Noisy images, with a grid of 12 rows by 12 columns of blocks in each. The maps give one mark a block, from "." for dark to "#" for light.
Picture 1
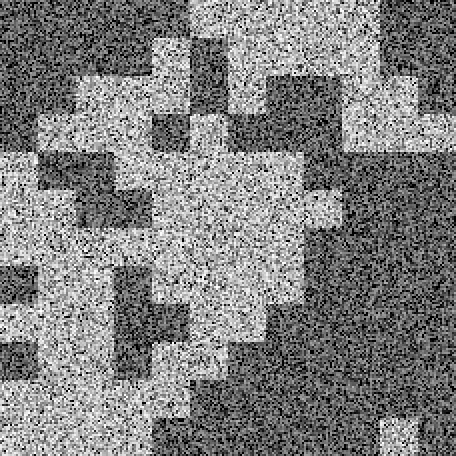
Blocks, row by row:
. . . . . # # # # # . .
. . . . # . # # # # . .
. . # # # . # . . # # .
. # # # . # . . . # # #
# . . # # # # # . . . .
# # . . # # # # # . . .
# # # # # # # # . . . .
. # # . # # # # . . . .
# # # . . # # . . . . .
. # # . # # . . . . . .
# # # # # . . . . . . .
# # # # . . . . . . # .
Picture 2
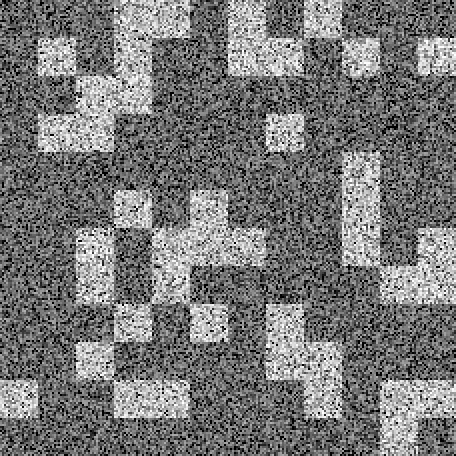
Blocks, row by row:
. . . # # . # . # . . .
. # . # . . # # . # . #
. . # # . . . . . . . .
. # # . . . . # . . . .
. . . . . . . . . # . .
. . . # . # . . . # . .
. . # . # # # . . # . #
. . # . # . . . . . # #
. . . # . # . # . . . .
. . # . . . . # # . . .
# . . # # . . . # . # #
. . . . . . . . . . # .
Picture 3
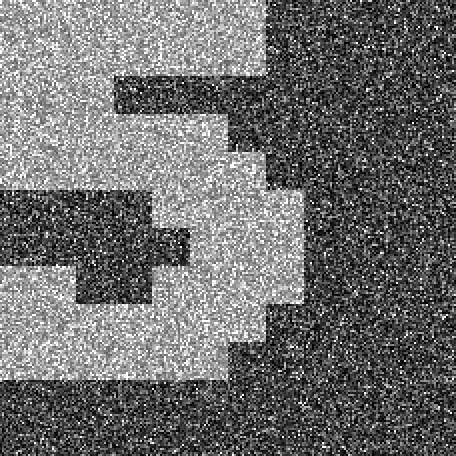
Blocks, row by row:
# # # # # # # . . . . .
# # # # # # # . . . . .
# # # . . . . . . . . .
# # # # # # . . . . . .
# # # # # # # . . . . .
. . . . # # # # . . . .
. . . . . # # # . . . .
# # . . # # # # . . . .
# # # # # # # . . . . .
# # # # # # . . . . . .
. . . . . . . . . . . .
. . . . . . . . . . . .
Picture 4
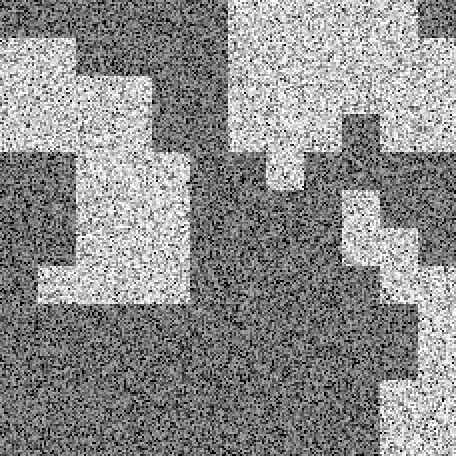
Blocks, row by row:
. . . . . . # # # # # .
# # . . . . # # # # # #
# # # # . . # # # # # #
# # # # . . # # # . # #
. . # # # . . # . . . .
. . # # # . . . . # . .
. . # # # . . . . # # .
. # # # # . . . . . # #
. . . . . . . . . . . #
. . . . . . . . . . . #
. . . . . . . . . . # #
. . . . . . . . . . # #
